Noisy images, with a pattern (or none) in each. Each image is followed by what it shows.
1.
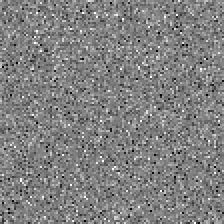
only noise
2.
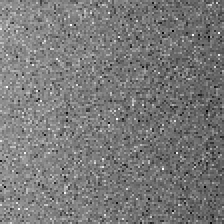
a smooth slope
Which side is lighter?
left
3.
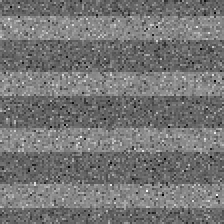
horizontal stripes
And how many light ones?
4
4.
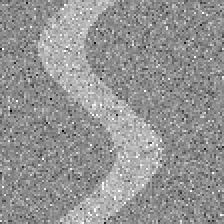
a wavy band
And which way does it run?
top to bottom
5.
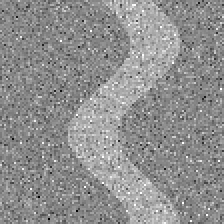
a wavy band
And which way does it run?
top to bottom
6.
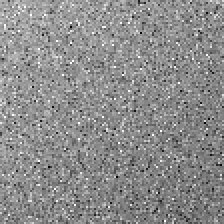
a smooth slope
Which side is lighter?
top left
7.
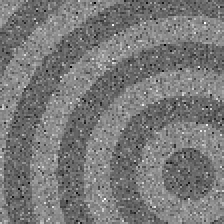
rings round one point
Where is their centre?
bottom right
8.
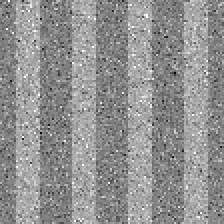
vertical stripes
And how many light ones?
4
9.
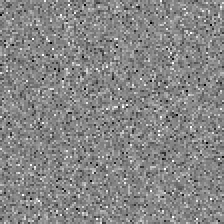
only noise
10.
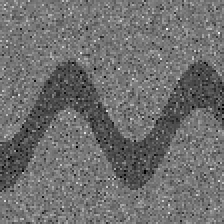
a wavy band
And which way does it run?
left to right
